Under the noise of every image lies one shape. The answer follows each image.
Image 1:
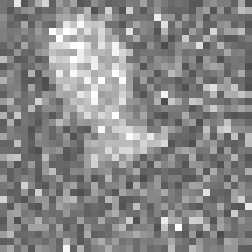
fish
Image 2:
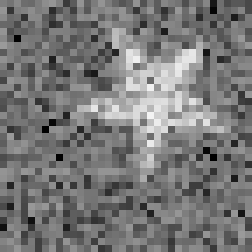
star
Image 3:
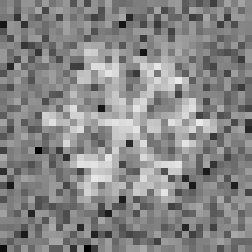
snowflake
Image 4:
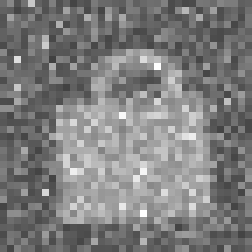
cup
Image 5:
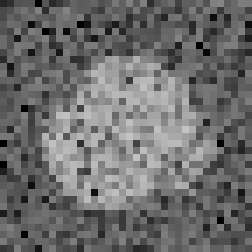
apple
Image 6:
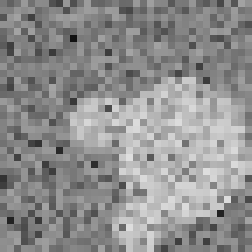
bear's head
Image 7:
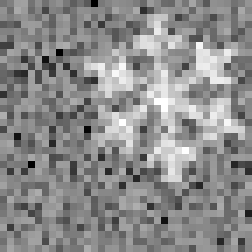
snowflake
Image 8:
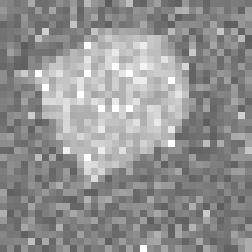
ghost
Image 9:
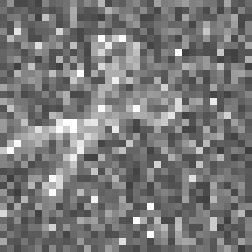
pair of scissors
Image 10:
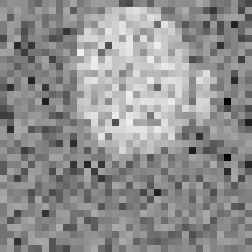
apple
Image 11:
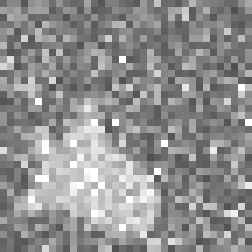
bell
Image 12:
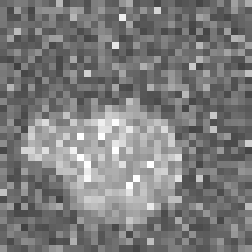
light bulb
